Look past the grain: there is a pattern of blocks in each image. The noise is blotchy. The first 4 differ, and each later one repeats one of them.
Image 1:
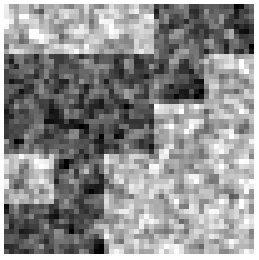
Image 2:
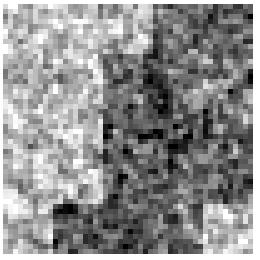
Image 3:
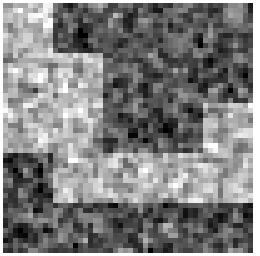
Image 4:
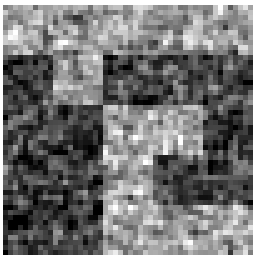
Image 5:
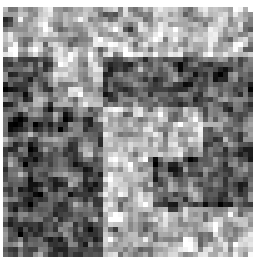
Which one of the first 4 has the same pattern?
4
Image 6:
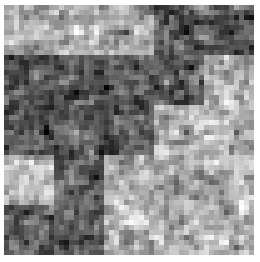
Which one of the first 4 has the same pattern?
1
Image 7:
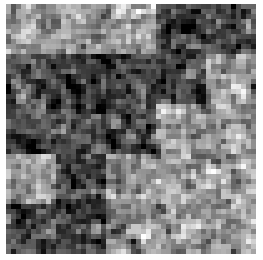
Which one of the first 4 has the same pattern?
1
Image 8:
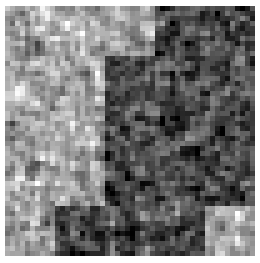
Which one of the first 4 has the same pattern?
2
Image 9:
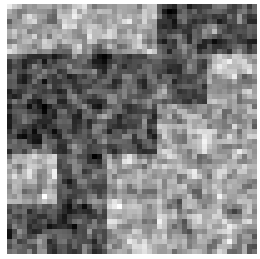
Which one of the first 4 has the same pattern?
1
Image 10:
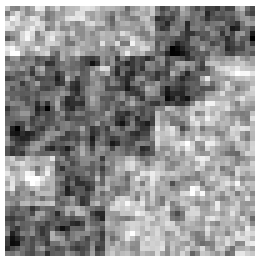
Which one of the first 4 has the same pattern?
1
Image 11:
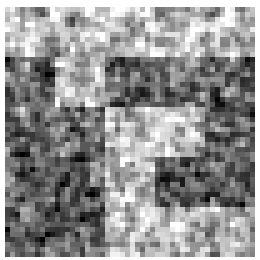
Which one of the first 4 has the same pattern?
4
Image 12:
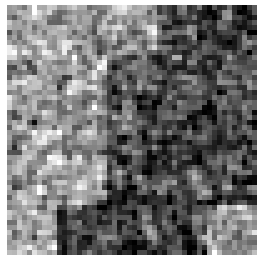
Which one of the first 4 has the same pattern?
2
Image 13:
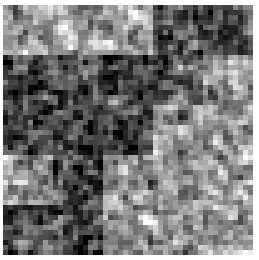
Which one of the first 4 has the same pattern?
1
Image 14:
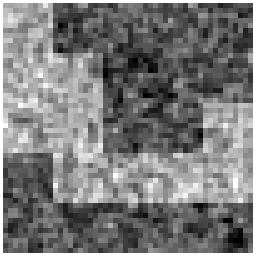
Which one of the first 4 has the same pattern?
3
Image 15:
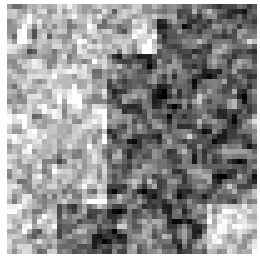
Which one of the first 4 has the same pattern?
2
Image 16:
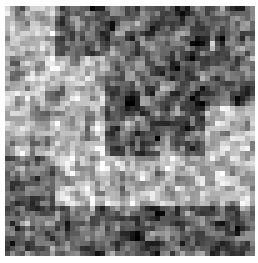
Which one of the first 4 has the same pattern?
3
